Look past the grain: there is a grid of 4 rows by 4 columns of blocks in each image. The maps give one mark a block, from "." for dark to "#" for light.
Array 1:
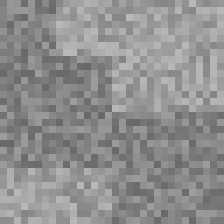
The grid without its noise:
. # # #
. . # #
. . . .
# # . .
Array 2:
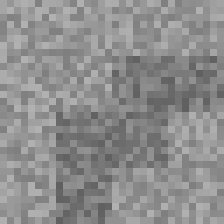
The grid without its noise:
# # # #
# # . .
# . . #
# . # #
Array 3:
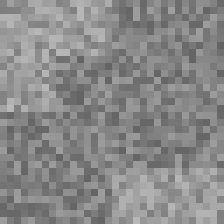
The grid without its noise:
# # . .
# . . .
. . . .
. . # #
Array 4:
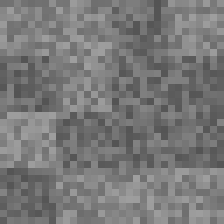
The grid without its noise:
# # . #
. # . .
# . . .
. # # #
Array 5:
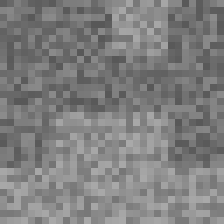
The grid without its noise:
. . # .
. . . .
. # # .
# # # #
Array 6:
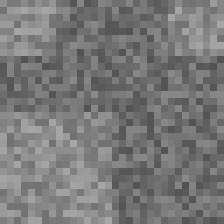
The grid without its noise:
# . . #
. . . .
# # . .
# # . .
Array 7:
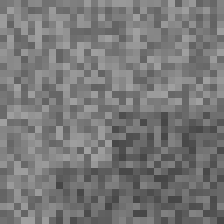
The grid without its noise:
# # # #
# # # #
# # . .
# . . .
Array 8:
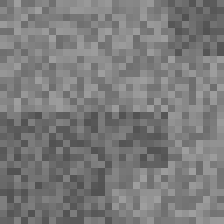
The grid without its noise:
# # # .
# # # #
. . . #
. . # #
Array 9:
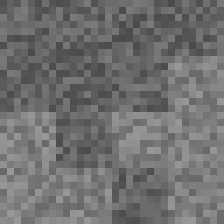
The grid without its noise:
. . . .
. . . #
# . # #
# # . #
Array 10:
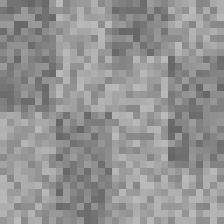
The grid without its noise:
. # . #
. # # .
# . # .
# . # #
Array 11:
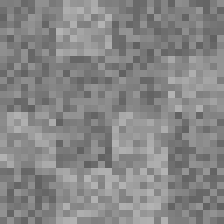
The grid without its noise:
. # . .
. . . #
# . # .
. # # .
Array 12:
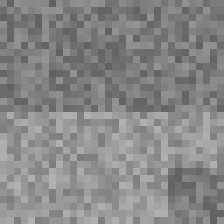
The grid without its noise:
. . . .
. . . .
# # # #
# # # .
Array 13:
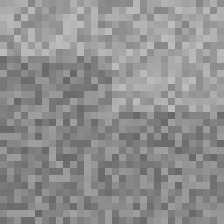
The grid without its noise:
# # # #
. . # #
. . . .
. . . .
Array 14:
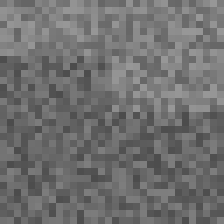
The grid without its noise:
# # # #
. . # #
. . . .
. . . .
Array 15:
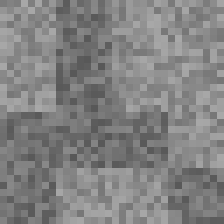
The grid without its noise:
# . # #
# . # #
. . . #
. # # .
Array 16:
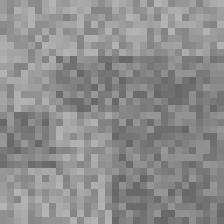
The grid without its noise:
# # # #
# . . .
. # . .
# # . .
